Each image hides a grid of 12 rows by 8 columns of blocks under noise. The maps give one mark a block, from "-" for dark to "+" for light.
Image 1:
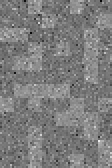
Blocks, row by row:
- - + - - + - -
- - - + - - - +
+ + - - - - + -
- - + - + - + -
- + + - - - + -
- - - - - - + -
- + + + + - - -
+ - + - - + - +
- - - - + + + -
- - + - - - + -
- - + - - - - +
- - + - - + - +
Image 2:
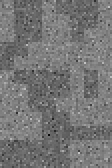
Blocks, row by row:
+ - - + - - - +
+ - - + + - - +
+ - - + + - + +
- - + + + + + +
- + + + + + + +
+ - - - - + - +
+ + - - - + - +
+ + - - + + + +
+ + + - - + + +
+ + + - - - - -
- - - - - + + +
- - - - - + + +
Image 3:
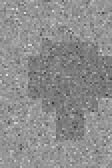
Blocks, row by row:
+ + + + + + + +
+ + + + + + + +
+ + + + + + + +
+ + + - - - - +
+ + - - - - - -
+ + - - - - - -
+ + - - - - - -
+ + + - - - - +
+ + + + - - + +
+ + + + - - + +
+ + + + + + + +
+ + + + + + + +
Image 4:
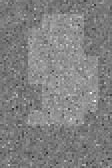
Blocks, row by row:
- - - - - - - -
- - - + + + - -
- - + + + + - -
- - + + + + - -
- - + + + + + -
- - + + + + + -
- - - + + + + -
- - - + + + + -
- - + + + + - -
- - - - - - - -
- - - - - - - -
- - - - - - - -
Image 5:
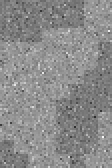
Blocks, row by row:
- - - - - - + +
- - - - - - + +
- - - + + + + +
+ + + + + + + -
+ + + + + + + -
+ + + + + + - -
+ + + + + - - -
+ + + + - - - -
+ + + + - - - +
+ + + + - - - +
- + + + - - - +
- - + + + - + +
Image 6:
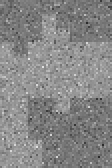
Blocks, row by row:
- - - - - - - -
- - - + - - - -
- - - + + - - -
+ - + + + + + +
+ + + + + + + +
+ + + + + + + +
+ + + + + + + +
+ + - - + - - -
+ + - - - - - -
+ + - - - - - -
+ + + - - - - -
+ + + - - - - -
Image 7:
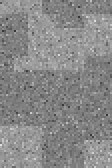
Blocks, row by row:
+ + + - - - - -
- - + + - - + +
- - + + + + + +
- - + + + + + +
- + + + + + - -
- - - - - - - -
- - - - - - - -
- - - - - - - -
- - - - - - - -
+ + + - - - - -
+ + + - - - + +
+ + + - - - + +
